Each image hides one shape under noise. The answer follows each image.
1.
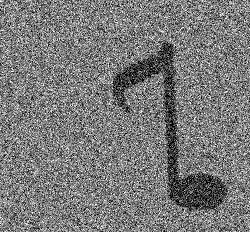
musical note
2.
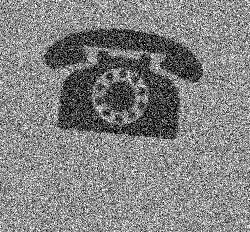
telephone
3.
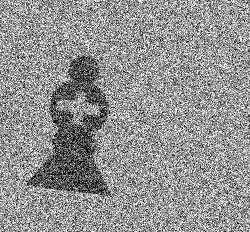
chess bishop
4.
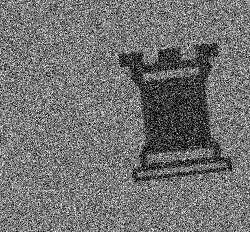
chess rook
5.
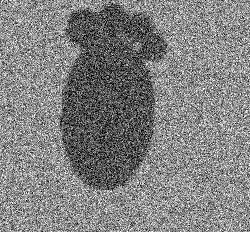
footprint
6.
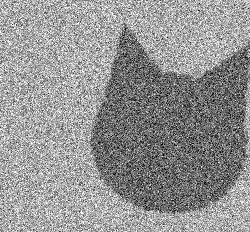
cat's head
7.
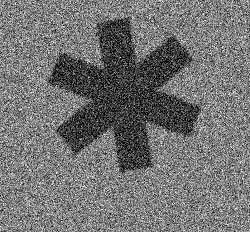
asterisk
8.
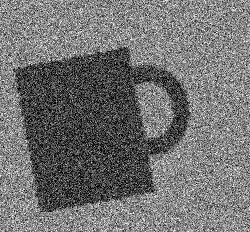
cup
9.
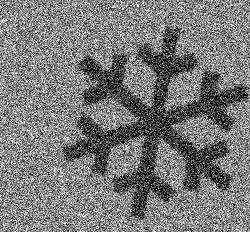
snowflake
